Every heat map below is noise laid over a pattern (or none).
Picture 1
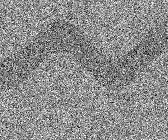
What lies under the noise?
a wavy band
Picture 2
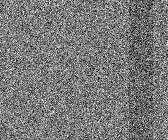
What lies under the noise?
one vertical stripe
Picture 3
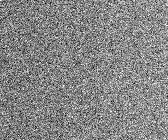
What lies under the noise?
a smooth slope
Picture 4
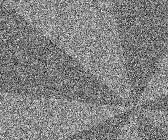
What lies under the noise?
spokes from one point
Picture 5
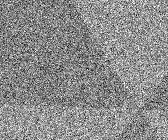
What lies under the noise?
spokes from one point
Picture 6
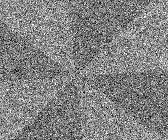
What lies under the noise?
spokes from one point
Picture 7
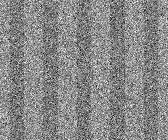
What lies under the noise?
vertical stripes
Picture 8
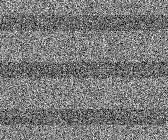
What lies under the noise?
horizontal stripes
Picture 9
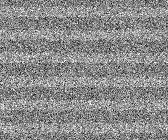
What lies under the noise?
horizontal stripes
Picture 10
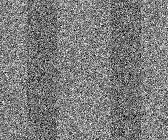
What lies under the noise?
vertical stripes
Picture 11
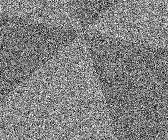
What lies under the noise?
spokes from one point
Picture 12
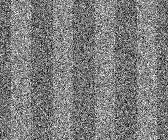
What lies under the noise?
vertical stripes
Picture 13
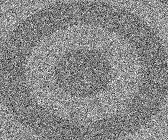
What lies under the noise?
rings round one point
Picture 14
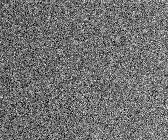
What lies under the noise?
a smooth slope
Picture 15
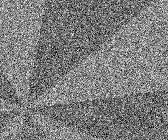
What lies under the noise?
spokes from one point
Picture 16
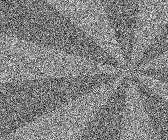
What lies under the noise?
spokes from one point
